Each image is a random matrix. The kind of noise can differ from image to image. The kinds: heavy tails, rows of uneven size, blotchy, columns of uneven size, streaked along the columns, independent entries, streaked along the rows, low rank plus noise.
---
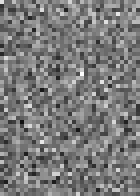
independent entries
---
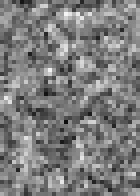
blotchy
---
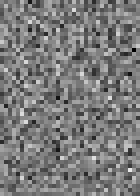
low rank plus noise
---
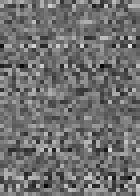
rows of uneven size
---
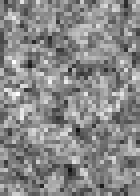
blotchy
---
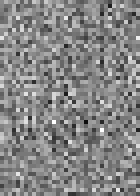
low rank plus noise
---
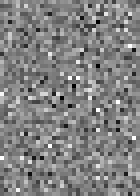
heavy tails
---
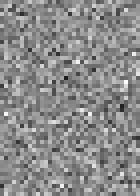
independent entries
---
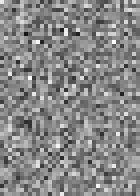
low rank plus noise
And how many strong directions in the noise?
five to eight
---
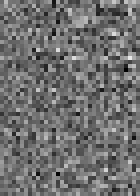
low rank plus noise
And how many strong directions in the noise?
five to eight
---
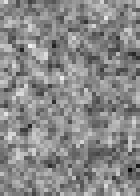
blotchy
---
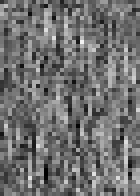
streaked along the columns
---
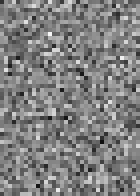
independent entries
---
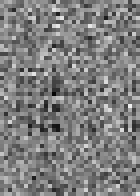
low rank plus noise
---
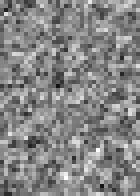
blotchy
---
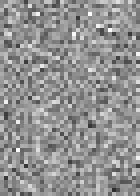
low rank plus noise
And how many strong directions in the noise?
five to eight
